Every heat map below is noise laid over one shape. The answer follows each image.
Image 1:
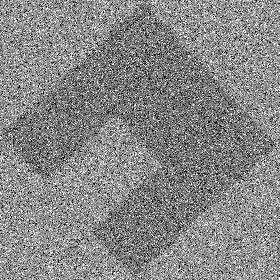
dark square with a notch
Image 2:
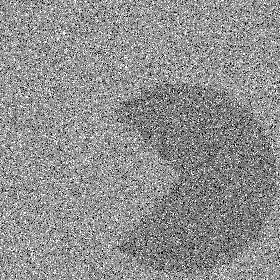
dark disc with a wedge cut out
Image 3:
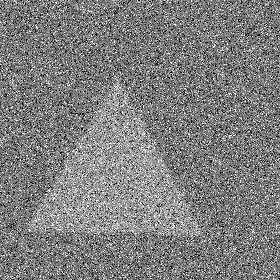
light triangle
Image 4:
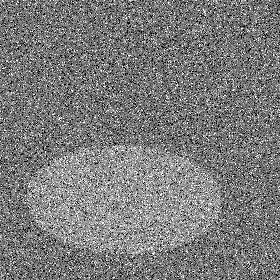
light ellipse
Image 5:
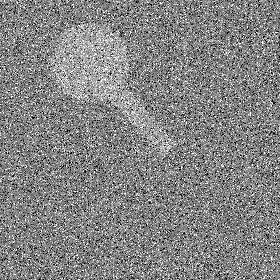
light lollipop
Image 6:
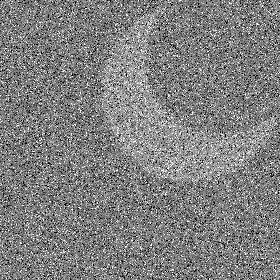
light crescent
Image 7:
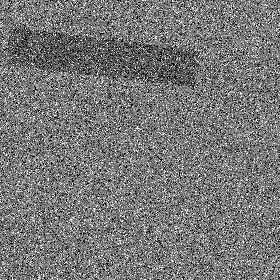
dark bar
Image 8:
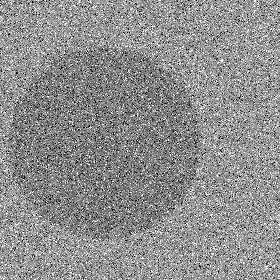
dark disc
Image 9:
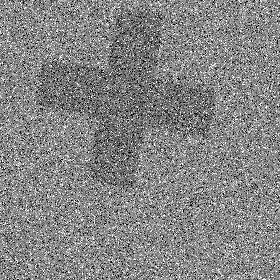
dark cross
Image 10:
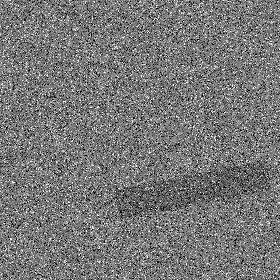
dark bar
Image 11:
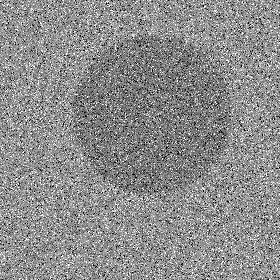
dark disc
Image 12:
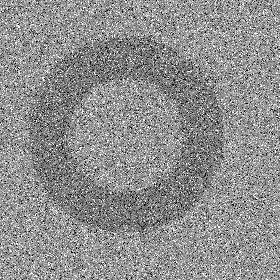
dark ring
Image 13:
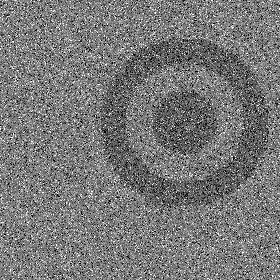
dark bullseye
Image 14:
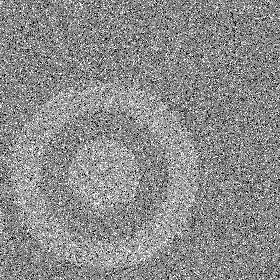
light bullseye
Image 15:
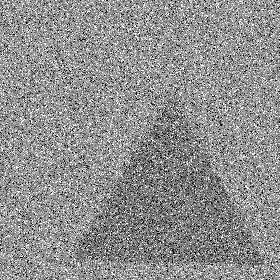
dark triangle
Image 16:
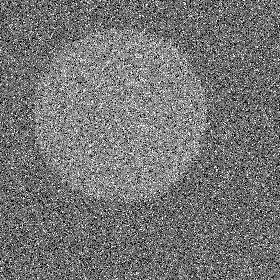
light disc
